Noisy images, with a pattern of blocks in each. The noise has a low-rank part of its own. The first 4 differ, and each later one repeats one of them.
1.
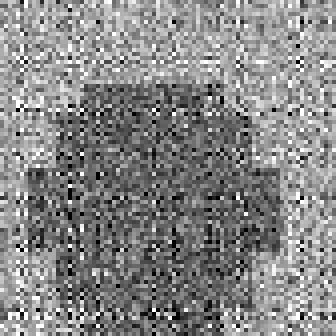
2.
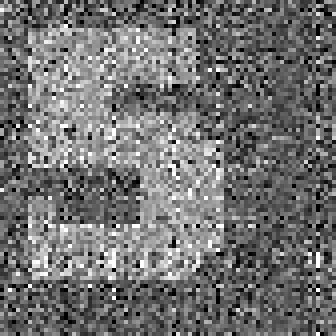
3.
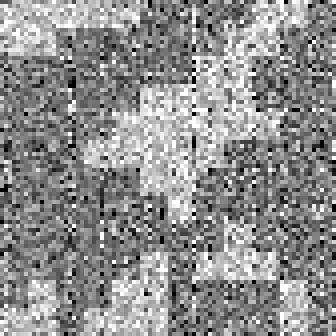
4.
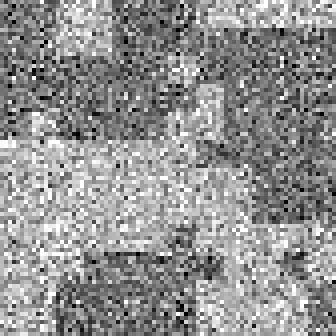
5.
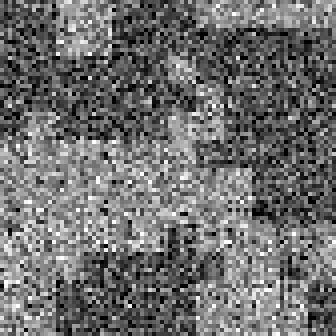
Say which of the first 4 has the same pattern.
4
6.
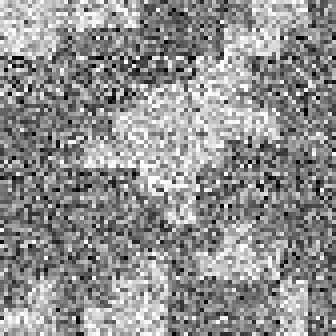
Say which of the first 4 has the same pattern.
3
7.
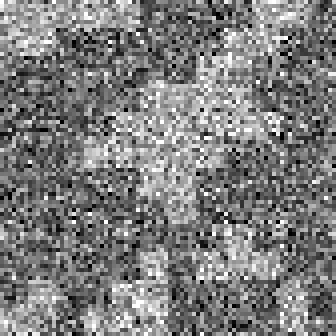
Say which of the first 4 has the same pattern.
3
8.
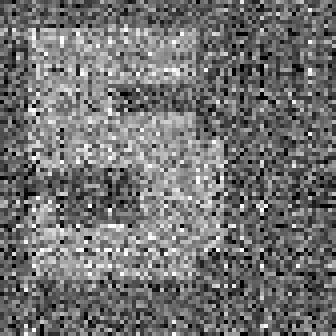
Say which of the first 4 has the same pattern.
2
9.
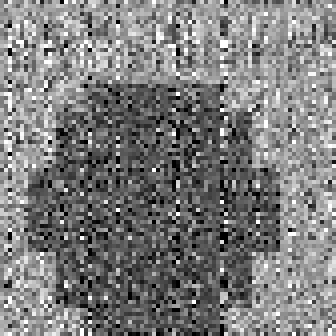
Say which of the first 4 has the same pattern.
1
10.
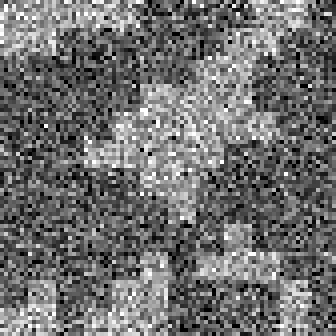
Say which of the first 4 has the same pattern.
3
